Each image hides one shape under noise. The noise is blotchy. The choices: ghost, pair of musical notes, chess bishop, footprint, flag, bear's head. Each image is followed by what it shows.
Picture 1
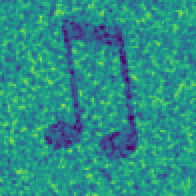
pair of musical notes
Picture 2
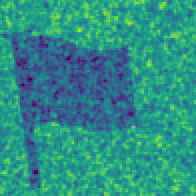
flag
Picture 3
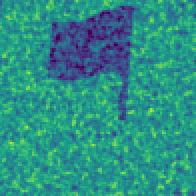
flag
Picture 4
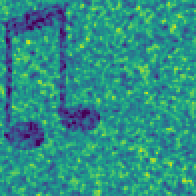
pair of musical notes
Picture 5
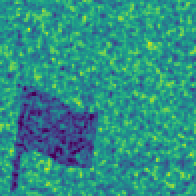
flag
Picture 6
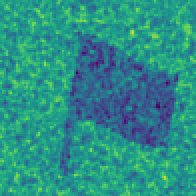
flag
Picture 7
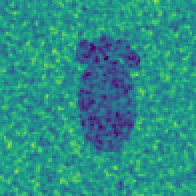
footprint
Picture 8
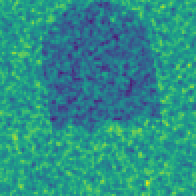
ghost
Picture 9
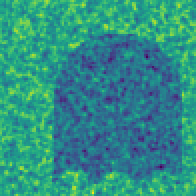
ghost
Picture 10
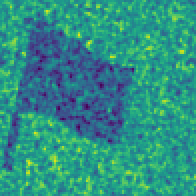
flag
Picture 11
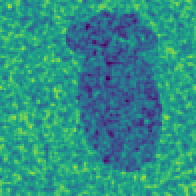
footprint
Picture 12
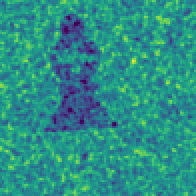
chess bishop
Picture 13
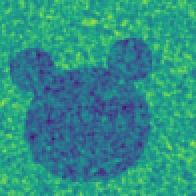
bear's head
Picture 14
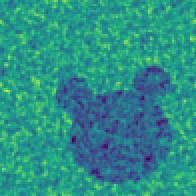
bear's head
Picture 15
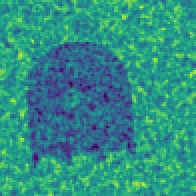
ghost
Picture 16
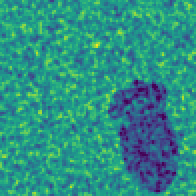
footprint
